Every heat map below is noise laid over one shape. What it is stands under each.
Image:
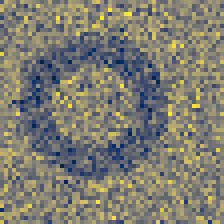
ring
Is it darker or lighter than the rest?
darker
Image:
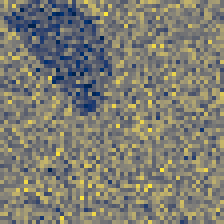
half disc
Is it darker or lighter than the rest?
darker
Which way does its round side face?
up and right
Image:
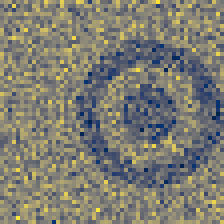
bullseye
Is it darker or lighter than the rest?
darker
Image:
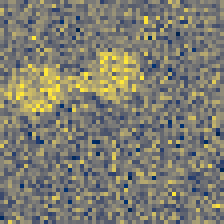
dumbbell
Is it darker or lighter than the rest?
lighter
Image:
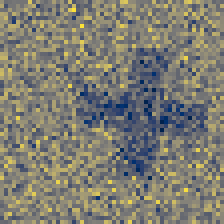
cross
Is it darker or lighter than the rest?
darker
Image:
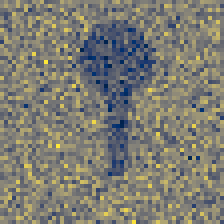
lollipop
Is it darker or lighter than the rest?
darker
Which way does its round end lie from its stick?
up
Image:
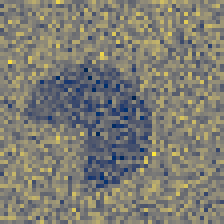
disc with a wedge cut out
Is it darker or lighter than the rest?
darker
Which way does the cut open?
down and left
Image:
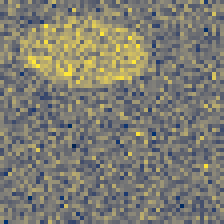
ellipse
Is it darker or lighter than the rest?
lighter
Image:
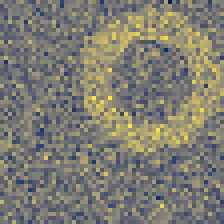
ring
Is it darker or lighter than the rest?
lighter
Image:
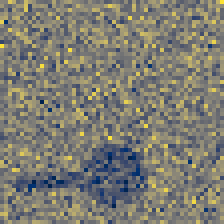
lollipop
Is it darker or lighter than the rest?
darker
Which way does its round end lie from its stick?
right
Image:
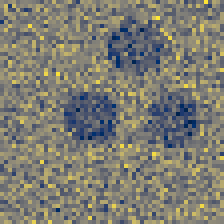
three dots
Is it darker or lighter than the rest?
darker
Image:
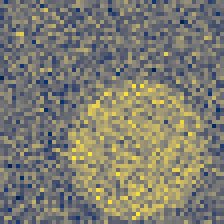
disc
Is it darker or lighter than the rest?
lighter
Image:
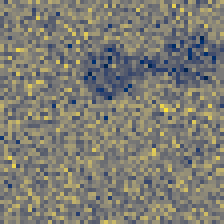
dumbbell
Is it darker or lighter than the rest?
darker
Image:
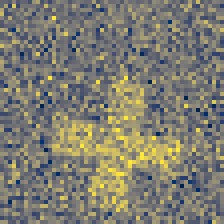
cross
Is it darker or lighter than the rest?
lighter
